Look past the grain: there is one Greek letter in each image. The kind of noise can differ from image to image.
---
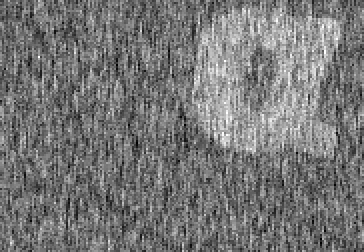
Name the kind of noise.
streaked along the columns
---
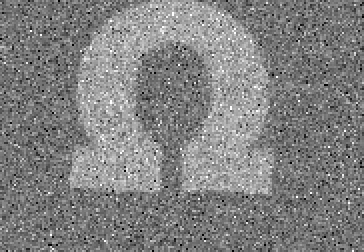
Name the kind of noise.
heavy tails
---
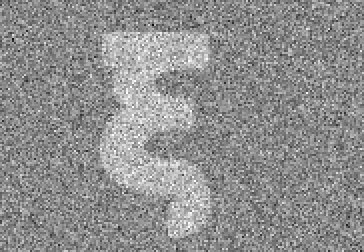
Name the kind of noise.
independent entries
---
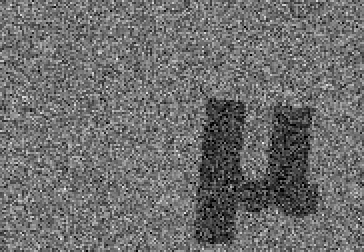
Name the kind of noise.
independent entries
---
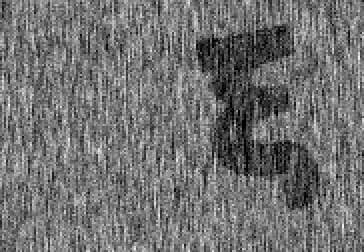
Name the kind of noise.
streaked along the columns
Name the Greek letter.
xi
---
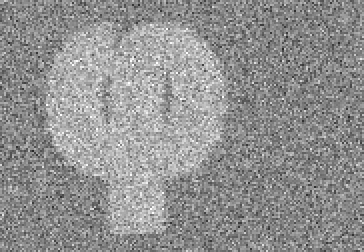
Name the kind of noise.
independent entries
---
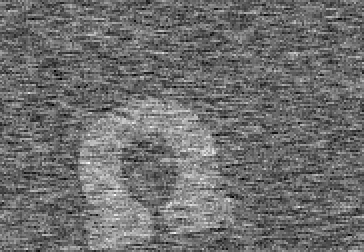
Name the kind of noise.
streaked along the rows
